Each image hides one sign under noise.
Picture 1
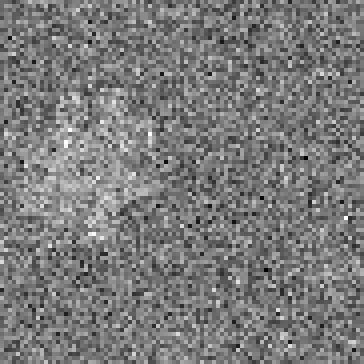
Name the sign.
hash sign
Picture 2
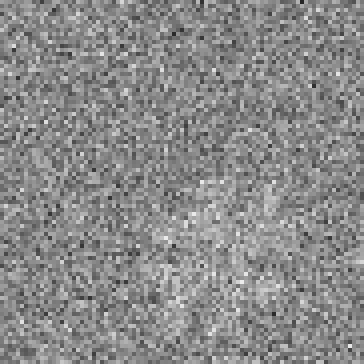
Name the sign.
hash sign
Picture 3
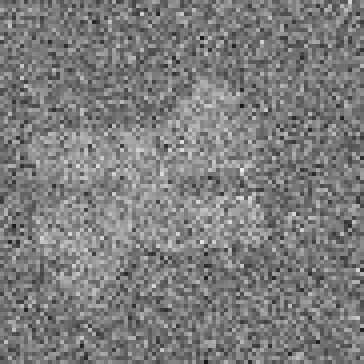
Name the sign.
not-equal sign
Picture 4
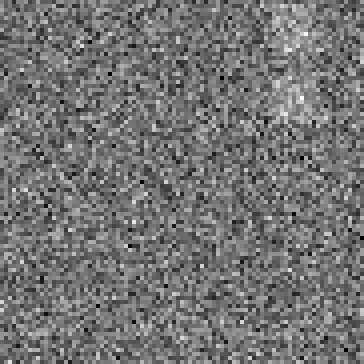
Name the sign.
colon
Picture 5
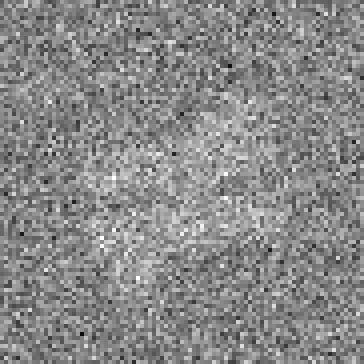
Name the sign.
not-equal sign
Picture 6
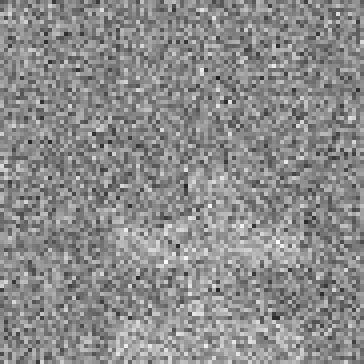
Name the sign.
plus-minus sign
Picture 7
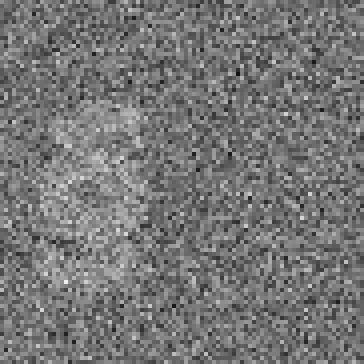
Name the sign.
section sign
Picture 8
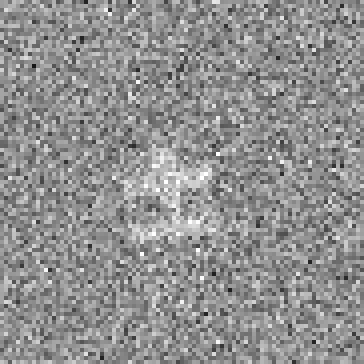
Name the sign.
plus-minus sign
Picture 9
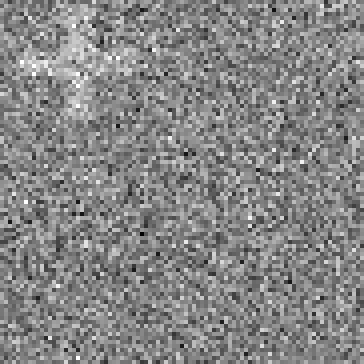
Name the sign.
plus sign
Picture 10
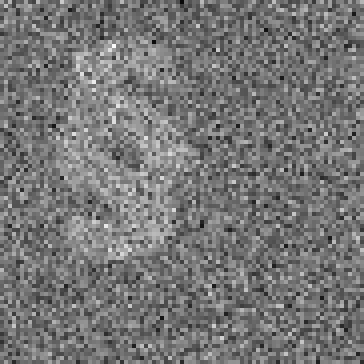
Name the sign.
section sign
